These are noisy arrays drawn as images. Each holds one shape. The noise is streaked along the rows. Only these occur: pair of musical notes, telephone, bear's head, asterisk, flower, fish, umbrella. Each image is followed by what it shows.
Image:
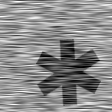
asterisk
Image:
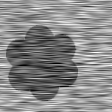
flower
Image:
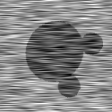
bear's head
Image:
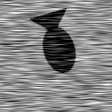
fish
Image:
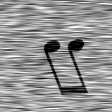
pair of musical notes
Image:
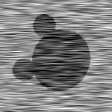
bear's head
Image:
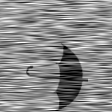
umbrella
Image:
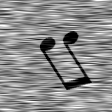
pair of musical notes
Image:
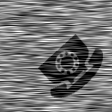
telephone
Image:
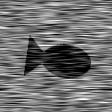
fish
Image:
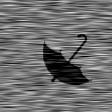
umbrella
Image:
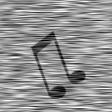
pair of musical notes
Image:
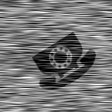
telephone
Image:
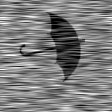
umbrella
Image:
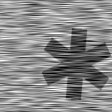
asterisk
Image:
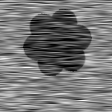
flower
